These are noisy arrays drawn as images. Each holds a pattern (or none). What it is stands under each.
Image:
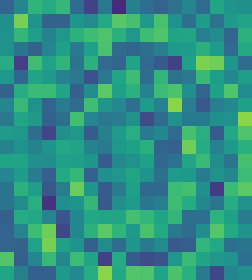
rings round one point
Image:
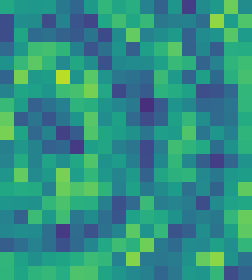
rings round one point
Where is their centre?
middle left
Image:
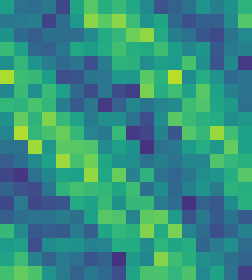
diagonal stripes
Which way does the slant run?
top left to bottom right
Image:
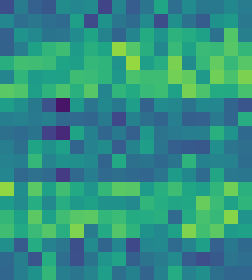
horizontal stripes
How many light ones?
2
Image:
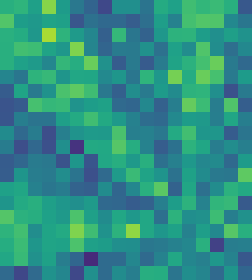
spokes from one point
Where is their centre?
bottom right
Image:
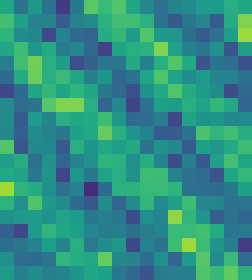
diagonal stripes
